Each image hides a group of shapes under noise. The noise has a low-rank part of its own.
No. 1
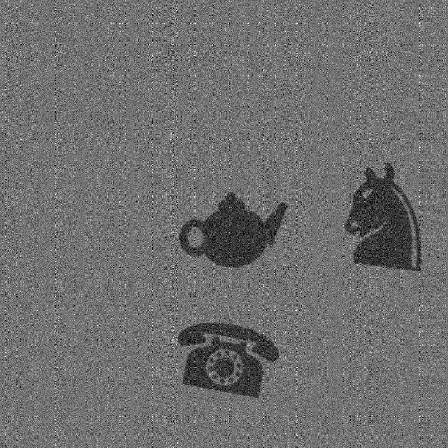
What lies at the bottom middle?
telephone
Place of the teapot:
centre
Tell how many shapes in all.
3
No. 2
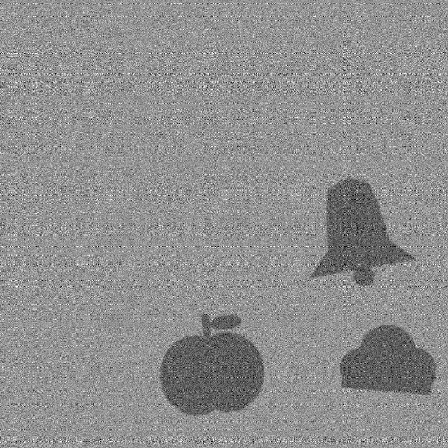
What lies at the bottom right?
cloud
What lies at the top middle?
nothing
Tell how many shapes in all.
3
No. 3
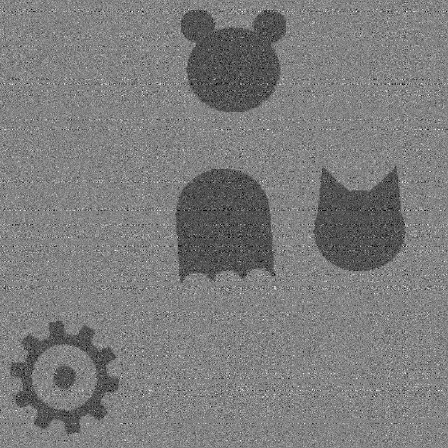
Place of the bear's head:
top middle
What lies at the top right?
nothing
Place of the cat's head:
middle right
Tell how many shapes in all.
4
